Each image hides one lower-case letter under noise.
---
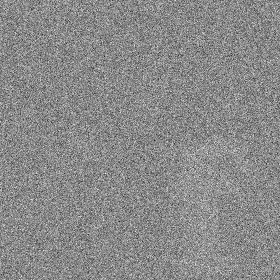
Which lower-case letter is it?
f
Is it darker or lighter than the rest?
lighter
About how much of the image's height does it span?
half
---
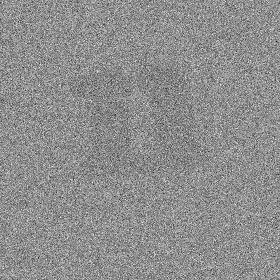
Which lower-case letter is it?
n
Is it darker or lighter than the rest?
darker
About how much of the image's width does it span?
half
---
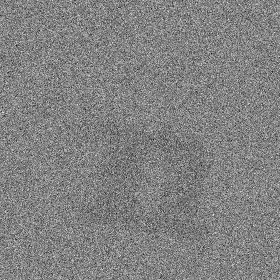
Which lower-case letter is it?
n
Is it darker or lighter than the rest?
darker
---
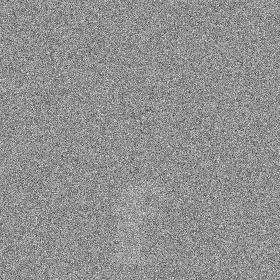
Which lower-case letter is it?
f
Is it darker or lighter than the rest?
lighter
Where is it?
bottom middle
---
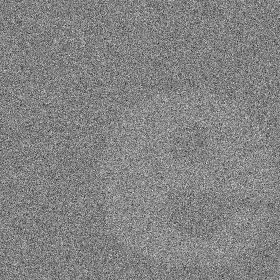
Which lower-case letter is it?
e
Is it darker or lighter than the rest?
lighter
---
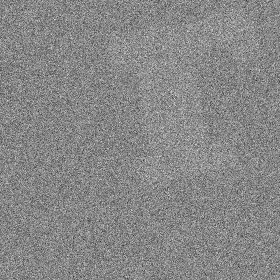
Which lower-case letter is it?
r
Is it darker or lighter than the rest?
lighter
